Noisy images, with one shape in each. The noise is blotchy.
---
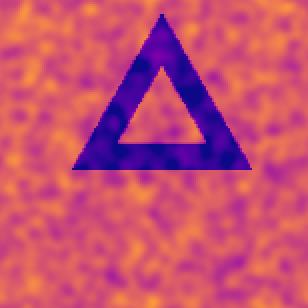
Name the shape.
triangle frame
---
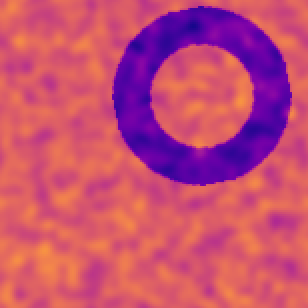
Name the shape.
ring
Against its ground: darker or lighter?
darker
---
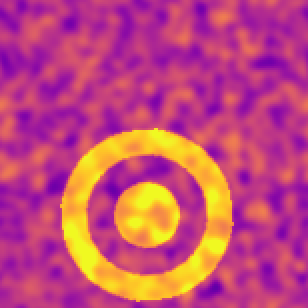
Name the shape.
bullseye
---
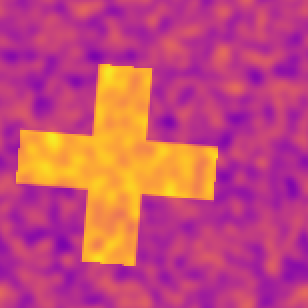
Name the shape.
cross
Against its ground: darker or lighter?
lighter
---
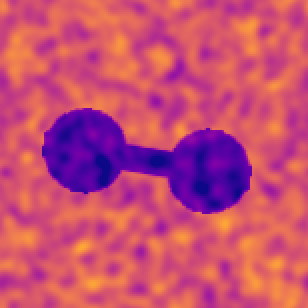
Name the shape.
dumbbell
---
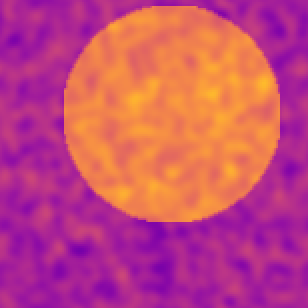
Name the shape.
disc
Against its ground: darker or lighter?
lighter
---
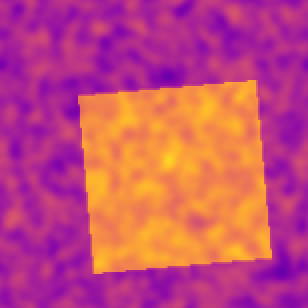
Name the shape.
square
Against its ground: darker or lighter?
lighter
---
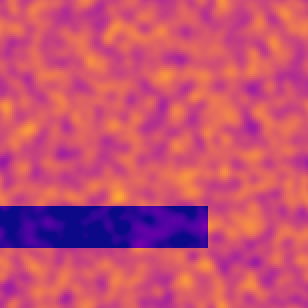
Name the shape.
bar
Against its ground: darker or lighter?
darker
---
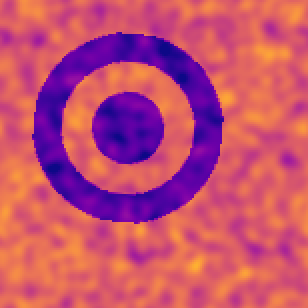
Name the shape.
bullseye
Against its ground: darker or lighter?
darker
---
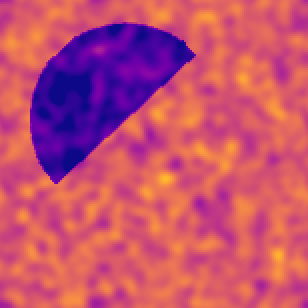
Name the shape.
half disc
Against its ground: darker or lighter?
darker
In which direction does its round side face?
up and left
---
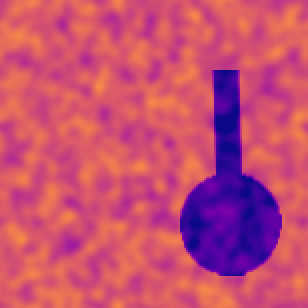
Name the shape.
lollipop
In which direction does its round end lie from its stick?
down
